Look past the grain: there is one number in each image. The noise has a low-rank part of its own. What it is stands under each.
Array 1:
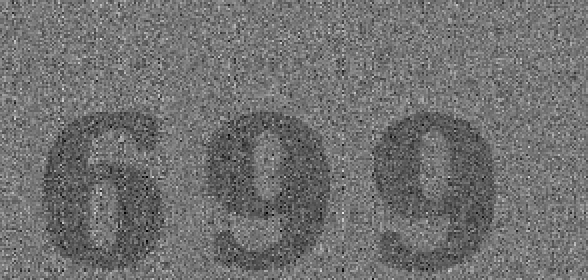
699
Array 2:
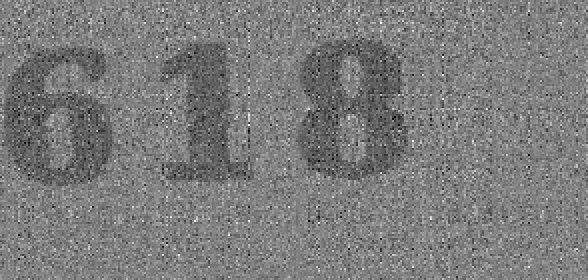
618
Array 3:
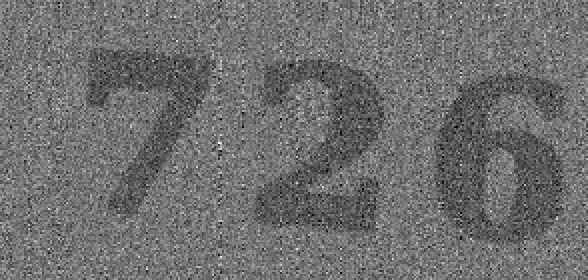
726
